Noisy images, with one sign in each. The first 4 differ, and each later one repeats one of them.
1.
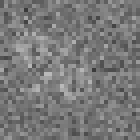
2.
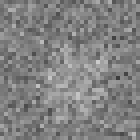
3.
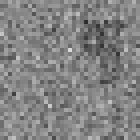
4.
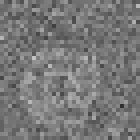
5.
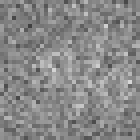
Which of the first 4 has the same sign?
1
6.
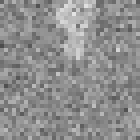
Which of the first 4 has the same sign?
3
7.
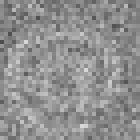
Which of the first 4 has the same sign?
4
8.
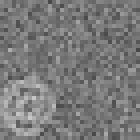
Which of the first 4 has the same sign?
4
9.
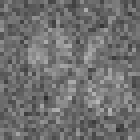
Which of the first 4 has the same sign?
1
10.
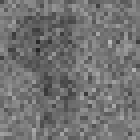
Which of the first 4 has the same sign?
3
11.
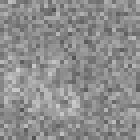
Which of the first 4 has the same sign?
1
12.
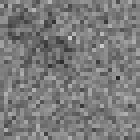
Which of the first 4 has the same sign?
1
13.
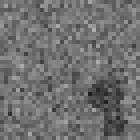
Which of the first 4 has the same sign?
3
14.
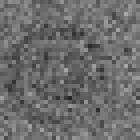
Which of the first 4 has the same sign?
4
